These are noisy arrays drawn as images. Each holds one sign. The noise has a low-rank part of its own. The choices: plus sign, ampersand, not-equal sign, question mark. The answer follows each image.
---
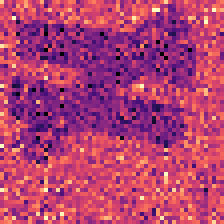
not-equal sign
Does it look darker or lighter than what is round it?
darker
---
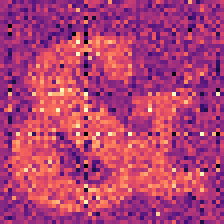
ampersand
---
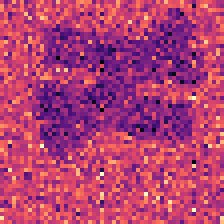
not-equal sign
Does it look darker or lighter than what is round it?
darker
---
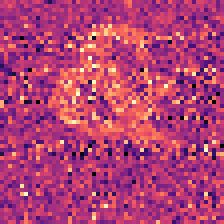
ampersand
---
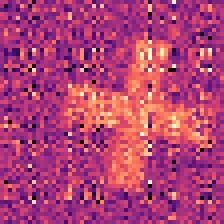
plus sign
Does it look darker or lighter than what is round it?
lighter
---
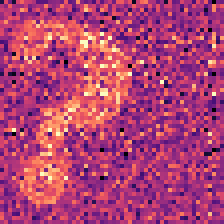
question mark
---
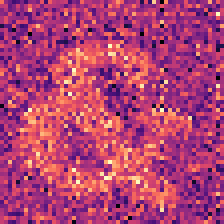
ampersand
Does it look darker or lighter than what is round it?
lighter
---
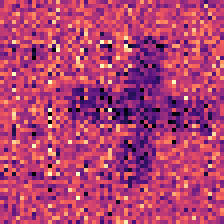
plus sign
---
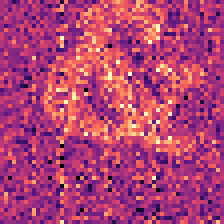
ampersand
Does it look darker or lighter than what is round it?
lighter
